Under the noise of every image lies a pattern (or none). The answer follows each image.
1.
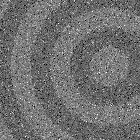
rings round one point
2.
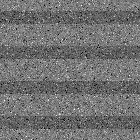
horizontal stripes
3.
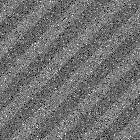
diagonal stripes
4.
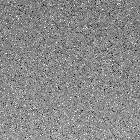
a smooth slope
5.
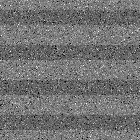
horizontal stripes
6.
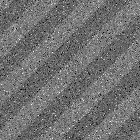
diagonal stripes
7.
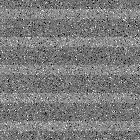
horizontal stripes
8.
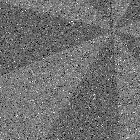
spokes from one point
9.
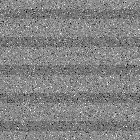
horizontal stripes
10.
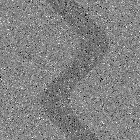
a wavy band
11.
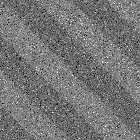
diagonal stripes
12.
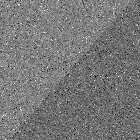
a sharp edge
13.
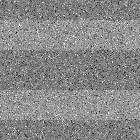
horizontal stripes
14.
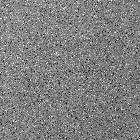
a smooth slope
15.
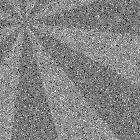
spokes from one point
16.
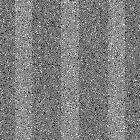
vertical stripes
